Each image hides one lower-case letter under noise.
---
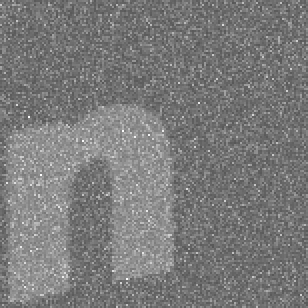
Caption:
light n
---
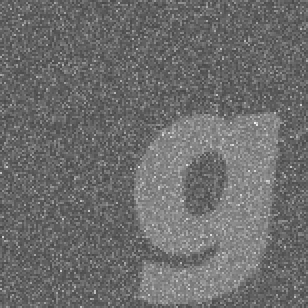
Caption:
light g
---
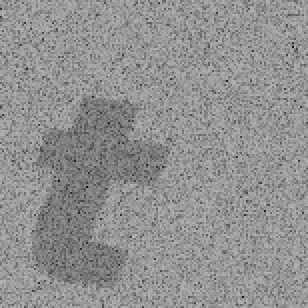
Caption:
dark t
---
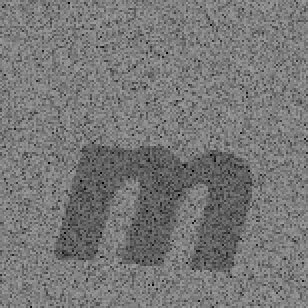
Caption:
dark m
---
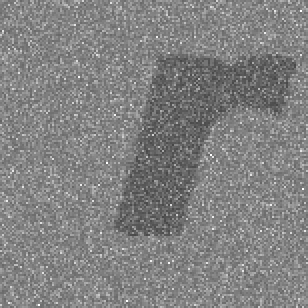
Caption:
dark r
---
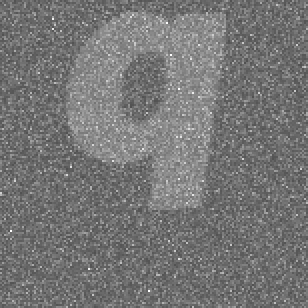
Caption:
light q
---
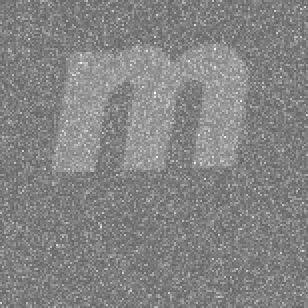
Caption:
light m
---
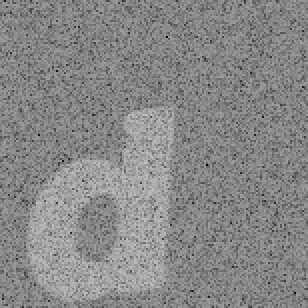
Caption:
light d
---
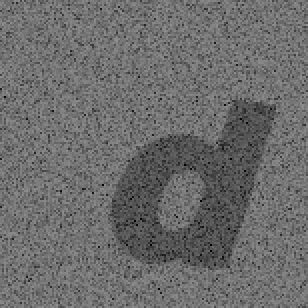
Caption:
dark d
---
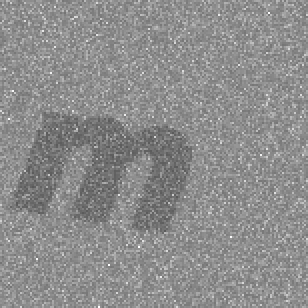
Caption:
dark m
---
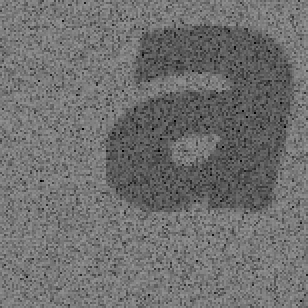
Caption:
dark a
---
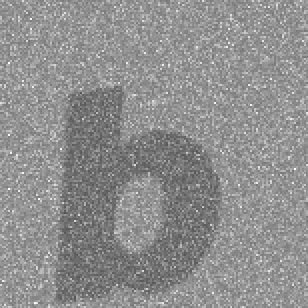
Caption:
dark b
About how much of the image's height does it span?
two thirds
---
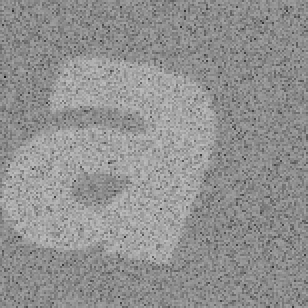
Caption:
light a
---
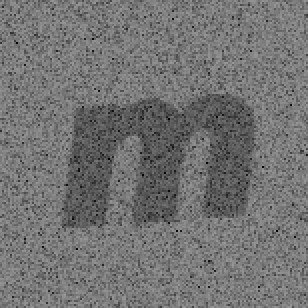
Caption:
dark m
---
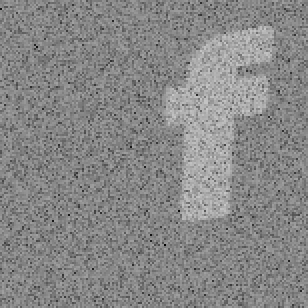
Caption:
light f
